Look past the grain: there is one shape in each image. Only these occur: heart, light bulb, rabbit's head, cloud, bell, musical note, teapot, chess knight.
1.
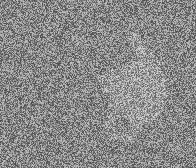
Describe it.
light teapot
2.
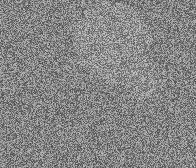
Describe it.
light light bulb
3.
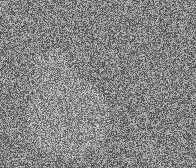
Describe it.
light light bulb
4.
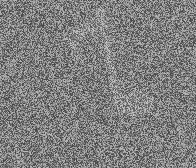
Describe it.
light musical note
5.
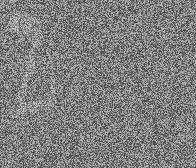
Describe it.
light musical note
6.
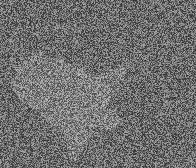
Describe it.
light bell
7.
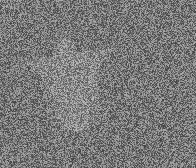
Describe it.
light bell
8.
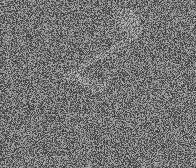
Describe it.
light musical note
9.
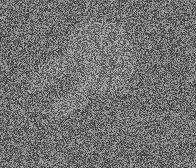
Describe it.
light rabbit's head
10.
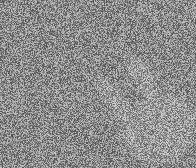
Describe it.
light rabbit's head
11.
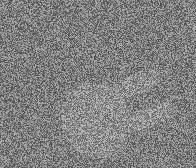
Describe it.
light rabbit's head
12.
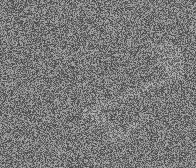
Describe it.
light musical note
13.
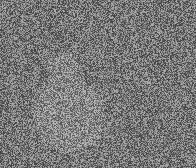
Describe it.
light light bulb
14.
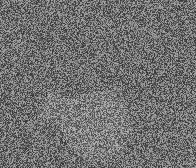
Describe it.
light light bulb
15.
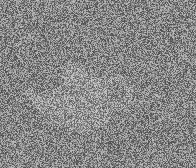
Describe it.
light teapot
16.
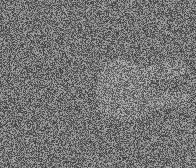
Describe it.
light rabbit's head
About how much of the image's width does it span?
half
